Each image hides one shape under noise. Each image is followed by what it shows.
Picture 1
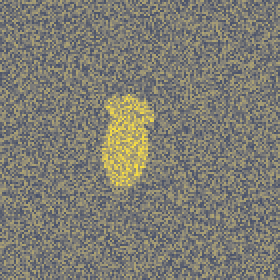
footprint
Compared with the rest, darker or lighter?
lighter
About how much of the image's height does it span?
a third
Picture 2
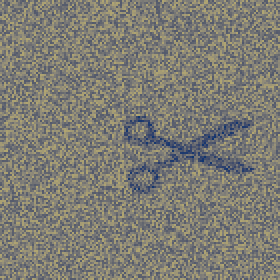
pair of scissors
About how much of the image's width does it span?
half
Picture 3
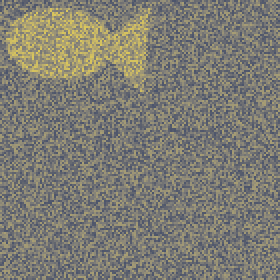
fish
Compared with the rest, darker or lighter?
lighter
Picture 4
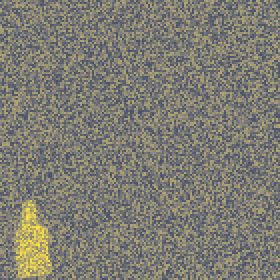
bottle
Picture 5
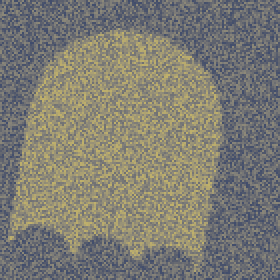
ghost
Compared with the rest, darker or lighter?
lighter
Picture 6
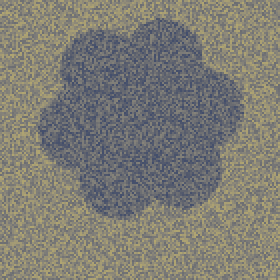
flower
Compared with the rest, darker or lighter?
darker
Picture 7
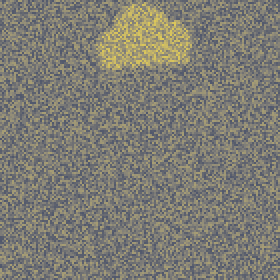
cloud
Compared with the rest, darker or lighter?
lighter
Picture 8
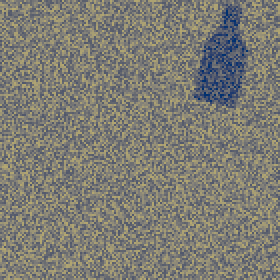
bottle
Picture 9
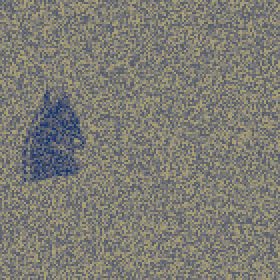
chess knight
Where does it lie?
middle left
